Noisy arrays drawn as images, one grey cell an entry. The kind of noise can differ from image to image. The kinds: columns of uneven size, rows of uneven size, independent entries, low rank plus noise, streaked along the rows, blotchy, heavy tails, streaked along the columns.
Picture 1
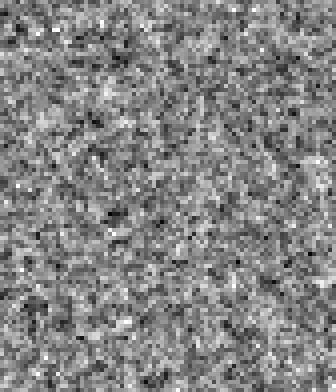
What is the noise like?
blotchy
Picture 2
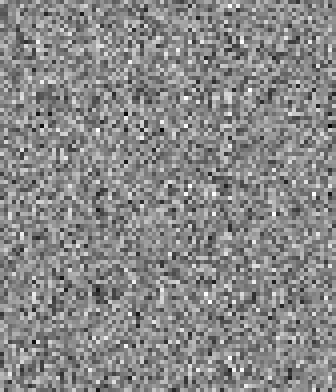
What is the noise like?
low rank plus noise
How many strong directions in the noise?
two
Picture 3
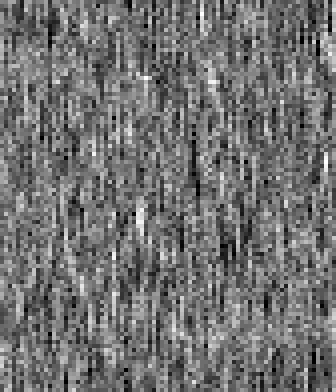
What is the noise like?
streaked along the columns
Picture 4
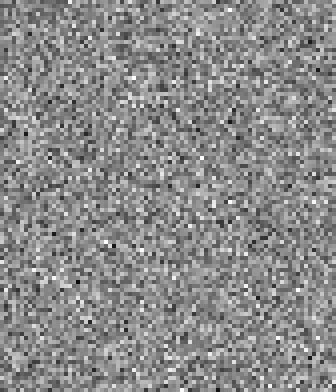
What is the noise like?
independent entries
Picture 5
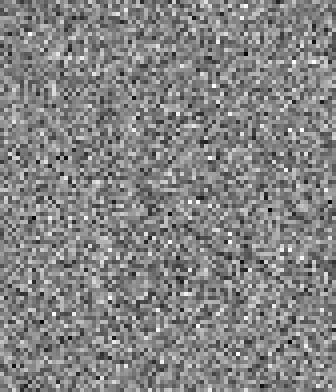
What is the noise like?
independent entries
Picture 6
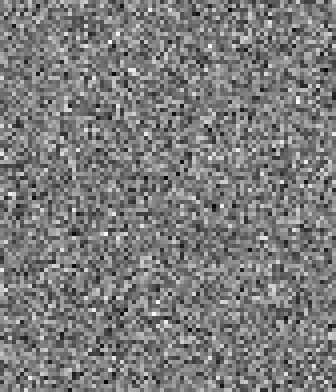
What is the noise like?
independent entries
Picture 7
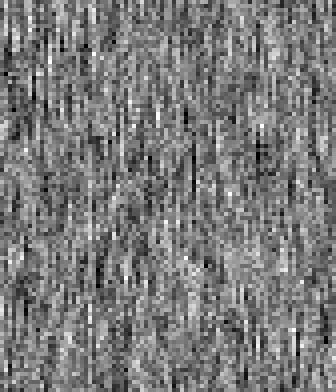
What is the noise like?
streaked along the columns
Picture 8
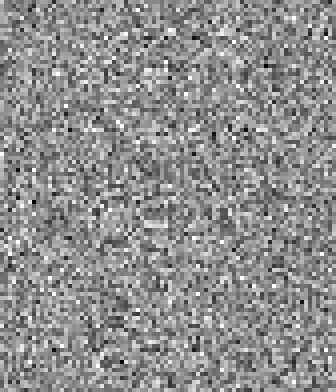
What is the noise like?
low rank plus noise
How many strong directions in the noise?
two
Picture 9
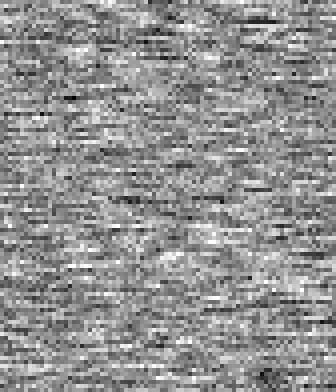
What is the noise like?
streaked along the rows
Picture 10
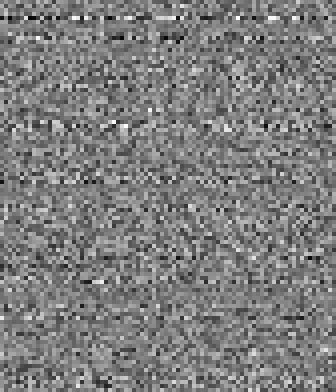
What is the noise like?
rows of uneven size
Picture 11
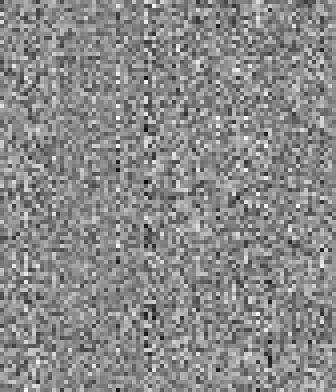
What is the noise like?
columns of uneven size
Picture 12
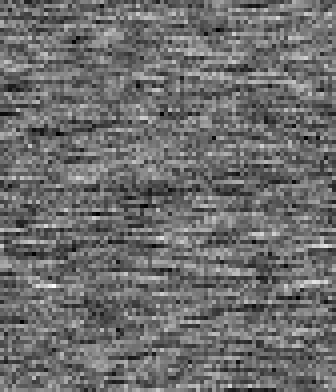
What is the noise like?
streaked along the rows
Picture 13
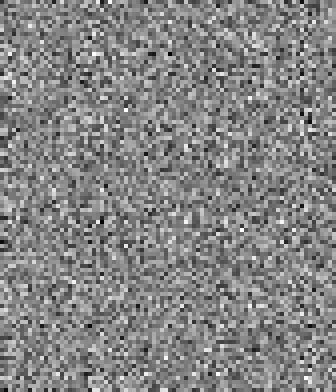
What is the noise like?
low rank plus noise
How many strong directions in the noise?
five to eight
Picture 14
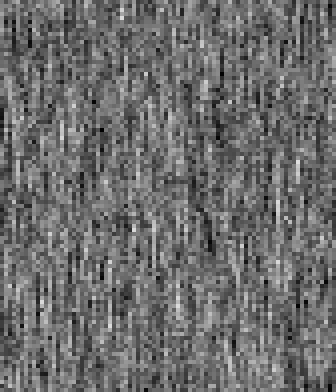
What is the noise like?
streaked along the columns
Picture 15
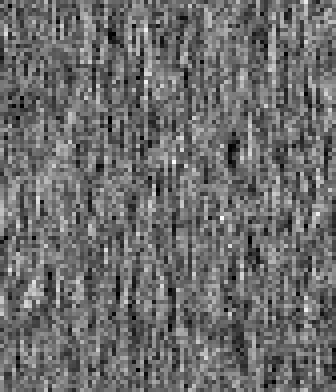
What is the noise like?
streaked along the columns
